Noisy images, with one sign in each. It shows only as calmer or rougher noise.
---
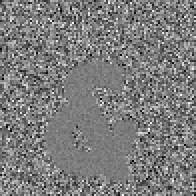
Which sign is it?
ampersand
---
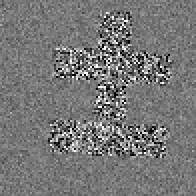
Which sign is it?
plus-minus sign
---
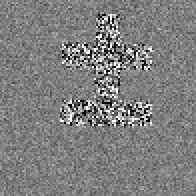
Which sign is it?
plus-minus sign
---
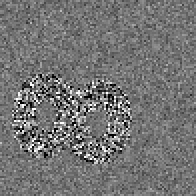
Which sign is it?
infinity sign
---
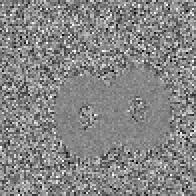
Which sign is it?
infinity sign
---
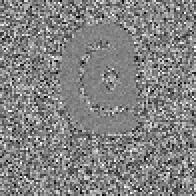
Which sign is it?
at sign
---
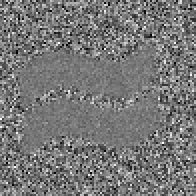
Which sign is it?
approximately sign
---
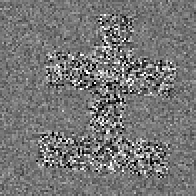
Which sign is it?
plus-minus sign
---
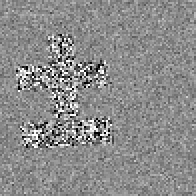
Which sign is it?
plus-minus sign
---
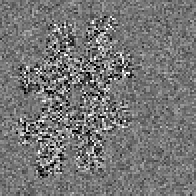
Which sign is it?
hash sign
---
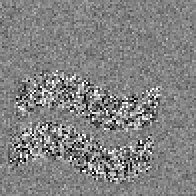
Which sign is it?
approximately sign
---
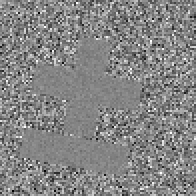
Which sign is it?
plus-minus sign
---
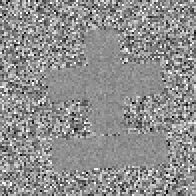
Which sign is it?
plus-minus sign
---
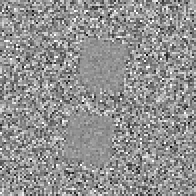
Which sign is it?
colon
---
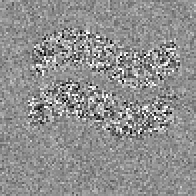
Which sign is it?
approximately sign
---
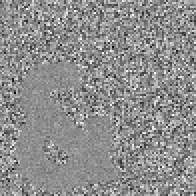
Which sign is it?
ampersand
